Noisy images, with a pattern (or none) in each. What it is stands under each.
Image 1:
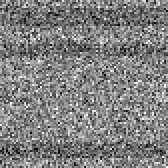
bands of rows
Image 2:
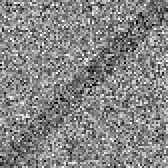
a diagonal band
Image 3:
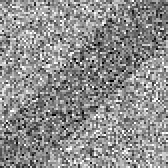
a diagonal band
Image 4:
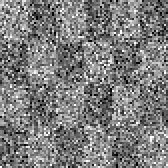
a checkerboard
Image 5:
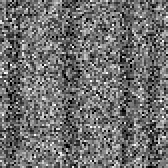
bands of columns
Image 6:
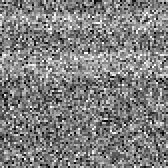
bands of rows
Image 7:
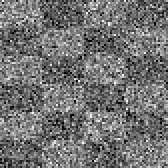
a checkerboard
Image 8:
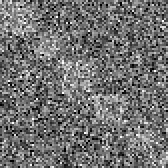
blocks along the diagonal
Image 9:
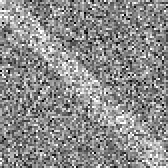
a diagonal band
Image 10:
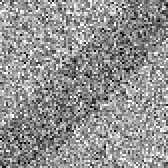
a diagonal band
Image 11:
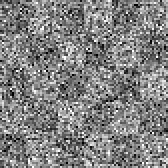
a checkerboard
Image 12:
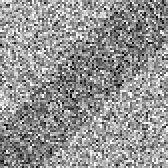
a diagonal band
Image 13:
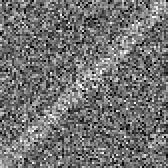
a diagonal band
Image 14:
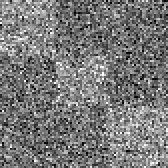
blocks along the diagonal
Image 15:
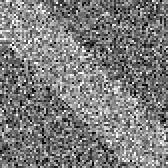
a diagonal band
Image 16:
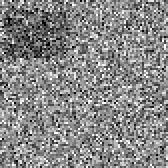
one block
